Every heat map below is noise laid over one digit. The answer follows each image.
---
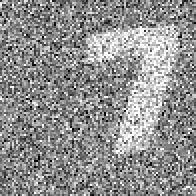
7
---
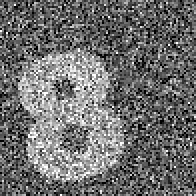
8
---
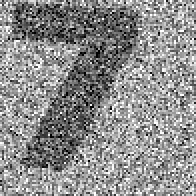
7
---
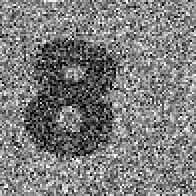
8
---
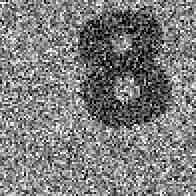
8
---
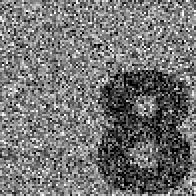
8
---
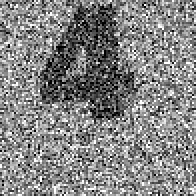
4
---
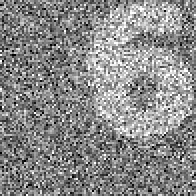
6
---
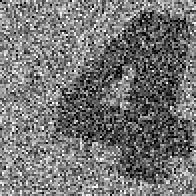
4
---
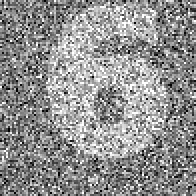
6
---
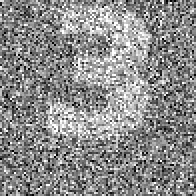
3
